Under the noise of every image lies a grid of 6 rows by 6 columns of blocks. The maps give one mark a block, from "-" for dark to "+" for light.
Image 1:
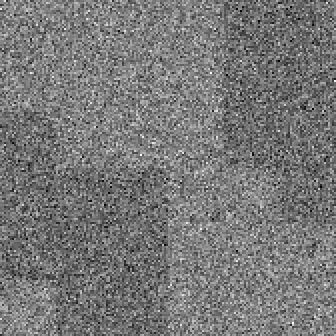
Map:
+ + + + - -
+ + + + - -
- + + + - -
- - - + + -
- - - + + +
+ - - + + +
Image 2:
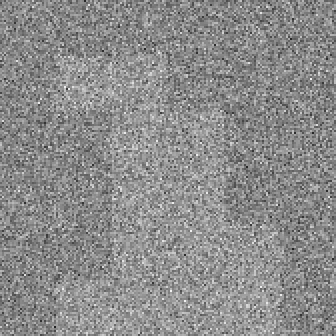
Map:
- - - - - -
- + + - - -
- - + + - -
- - + + - -
- - + + + -
- + + + + -
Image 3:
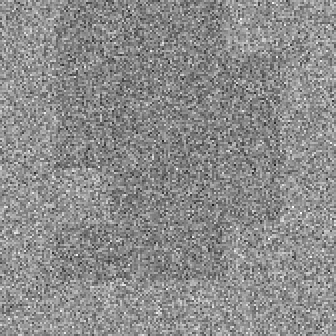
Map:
+ - - - + +
+ - - - - +
+ - - - - +
+ + - - - +
+ - - - + +
+ + + + + +
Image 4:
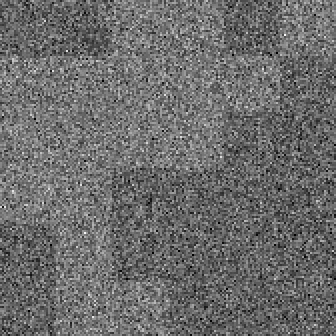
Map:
- - + + - +
+ + + + + -
+ + + + - -
+ + - - - -
- + - - - -
- + + - - -
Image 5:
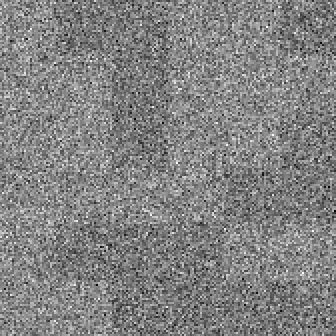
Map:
+ - - + + -
+ + - + + +
+ + - + + -
+ + + + - -
+ - - - + +
+ + - - - -
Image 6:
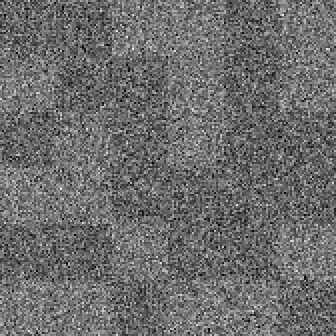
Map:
- - + + - +
+ - - + - +
- + - + - -
+ + - - - -
- - + - - +
+ + - + + -
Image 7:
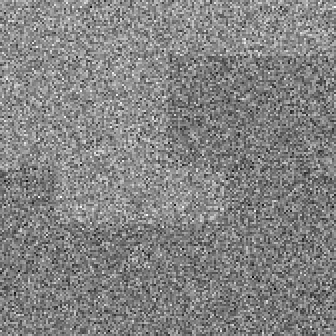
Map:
+ + + + + +
+ + + - - -
+ + + - - -
- + + + - -
- - - - - -
- - - - - -
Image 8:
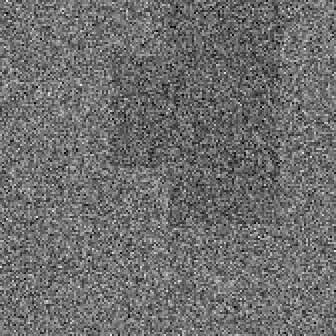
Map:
+ + + - - +
+ + - - - +
+ + - - - +
+ + + - - +
+ + + + + +
+ + + + + +
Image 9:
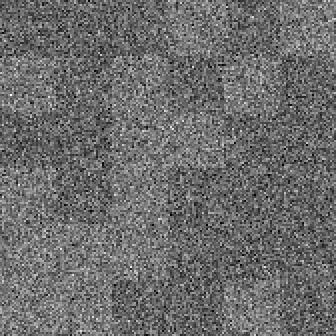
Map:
- - - + - +
+ - + - + -
- - + + - -
+ - + - - -
+ + + - - -
+ + - - + -
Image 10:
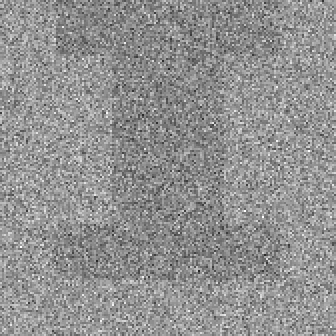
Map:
+ - - - - +
+ + - - + +
+ + - - + +
+ + - - + +
+ - - - - +
+ + + + + +
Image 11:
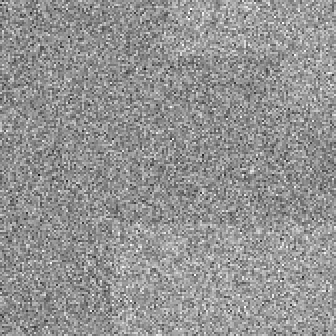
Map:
- - - + + +
- - - - - +
- - - - - -
- - - - - -
- - + + + +
- - + + + +
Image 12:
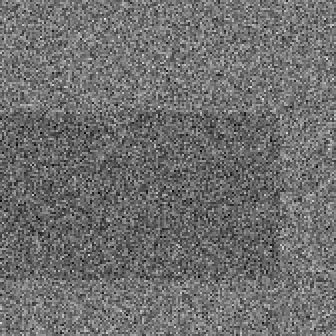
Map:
+ + + + + +
+ + + + + +
- - - - - +
- - - - - +
- - - - - +
+ + + + + +
